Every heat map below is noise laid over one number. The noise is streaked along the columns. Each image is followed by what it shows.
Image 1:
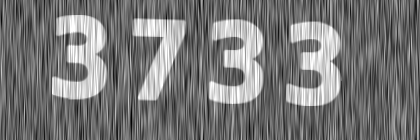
3733
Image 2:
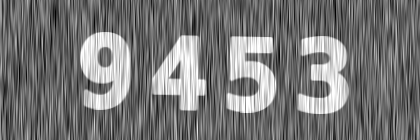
9453
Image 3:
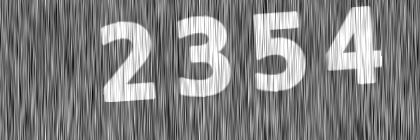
2354
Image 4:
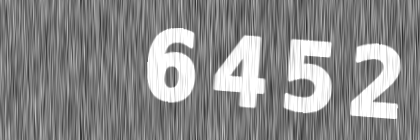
6452
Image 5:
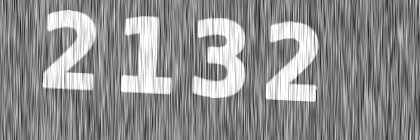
2132
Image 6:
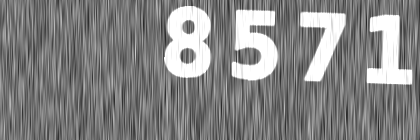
8571
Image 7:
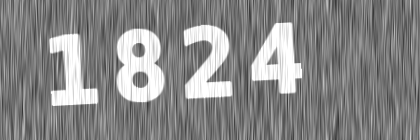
1824
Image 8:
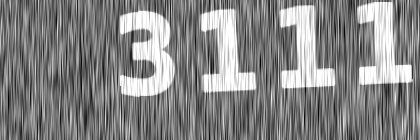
3111
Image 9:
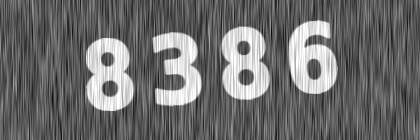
8386
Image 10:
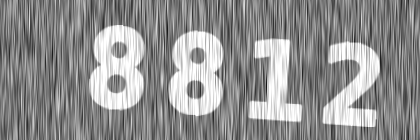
8812
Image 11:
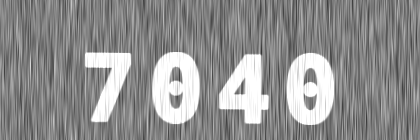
7040
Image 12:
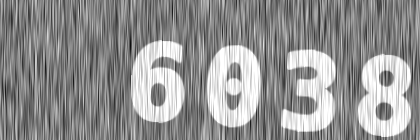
6038
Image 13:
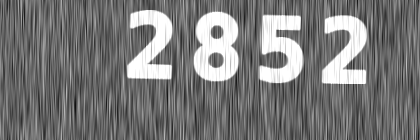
2852
